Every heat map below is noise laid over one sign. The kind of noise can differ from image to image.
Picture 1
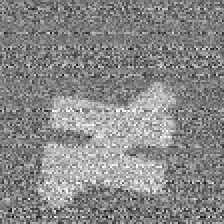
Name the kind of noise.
rows of uneven size
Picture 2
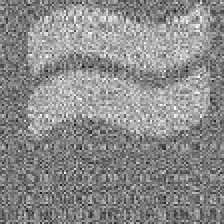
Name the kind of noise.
low rank plus noise
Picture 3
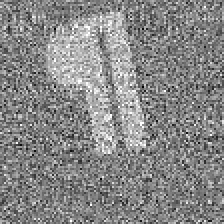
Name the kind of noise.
low rank plus noise
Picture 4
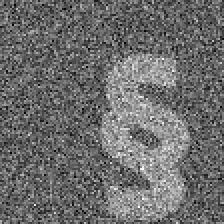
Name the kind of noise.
independent entries
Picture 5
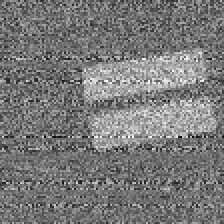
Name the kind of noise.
rows of uneven size
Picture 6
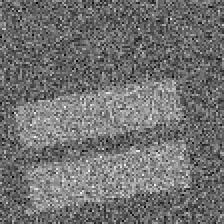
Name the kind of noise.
independent entries
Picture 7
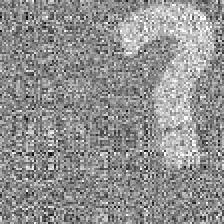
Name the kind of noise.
low rank plus noise
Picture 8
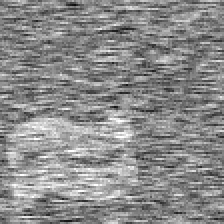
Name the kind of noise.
streaked along the rows
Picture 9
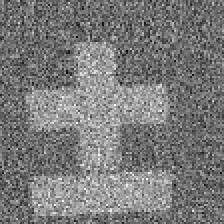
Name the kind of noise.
low rank plus noise
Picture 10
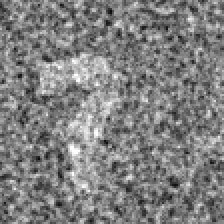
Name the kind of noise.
blotchy
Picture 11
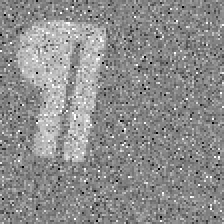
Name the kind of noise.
heavy tails
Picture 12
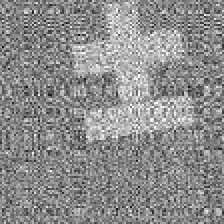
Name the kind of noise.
low rank plus noise
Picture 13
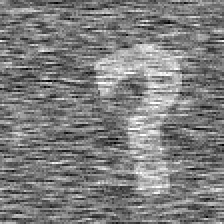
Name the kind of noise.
streaked along the rows
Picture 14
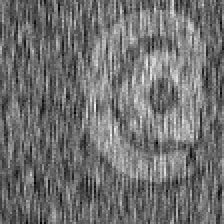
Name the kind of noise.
streaked along the columns
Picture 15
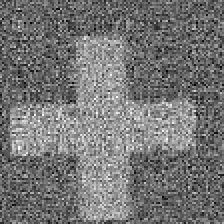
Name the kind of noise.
low rank plus noise
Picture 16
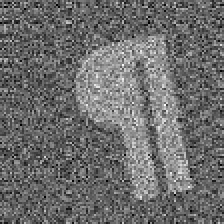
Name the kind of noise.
low rank plus noise
